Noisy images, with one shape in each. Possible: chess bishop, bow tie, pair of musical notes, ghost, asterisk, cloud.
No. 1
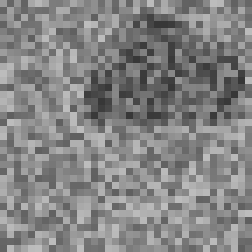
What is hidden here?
dark cloud
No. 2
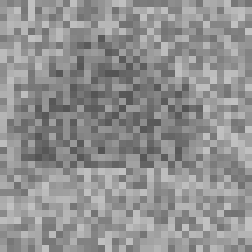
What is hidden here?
dark cloud
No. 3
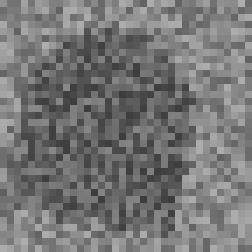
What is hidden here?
dark ghost
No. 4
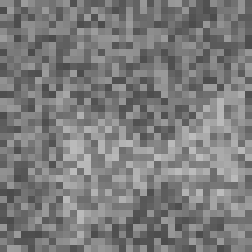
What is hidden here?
light bow tie
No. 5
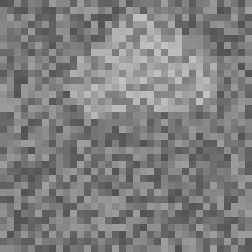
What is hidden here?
light cloud
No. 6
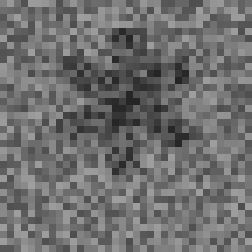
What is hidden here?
dark asterisk
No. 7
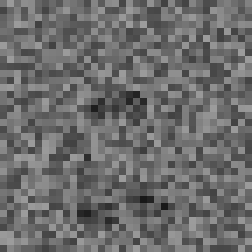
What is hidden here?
dark pair of musical notes
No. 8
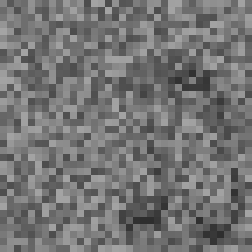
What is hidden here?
dark pair of musical notes
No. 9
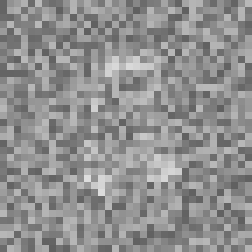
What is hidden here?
light pair of musical notes
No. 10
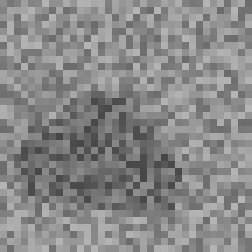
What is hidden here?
dark cloud
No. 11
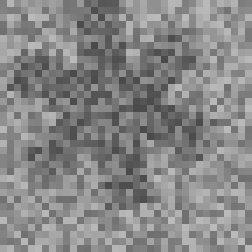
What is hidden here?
dark asterisk
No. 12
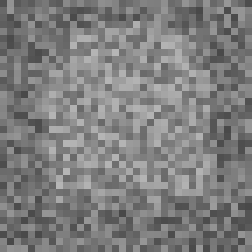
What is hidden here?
light ghost
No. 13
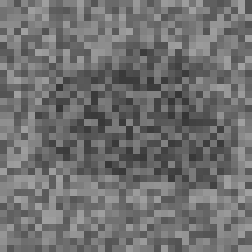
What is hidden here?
dark cloud
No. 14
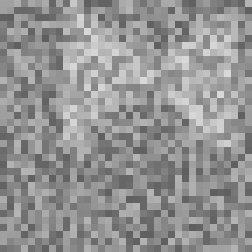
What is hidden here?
light bow tie
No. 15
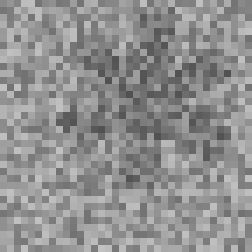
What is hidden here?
dark asterisk
